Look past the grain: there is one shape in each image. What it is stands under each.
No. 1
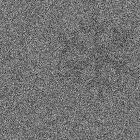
snowflake
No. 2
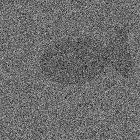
fish
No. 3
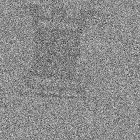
chess rook
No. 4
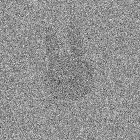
rabbit's head
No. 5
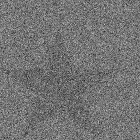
star
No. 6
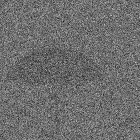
umbrella
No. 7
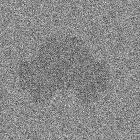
car
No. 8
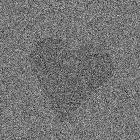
heart
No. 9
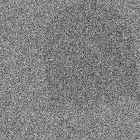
ghost
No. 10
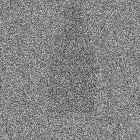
bottle
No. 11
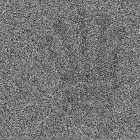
chess queen
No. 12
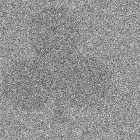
club
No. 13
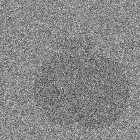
apple
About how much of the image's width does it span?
two thirds
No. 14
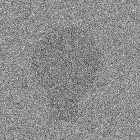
light bulb
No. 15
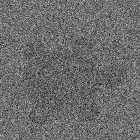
turtle
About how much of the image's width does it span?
nearly all
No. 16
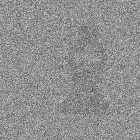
chess bishop
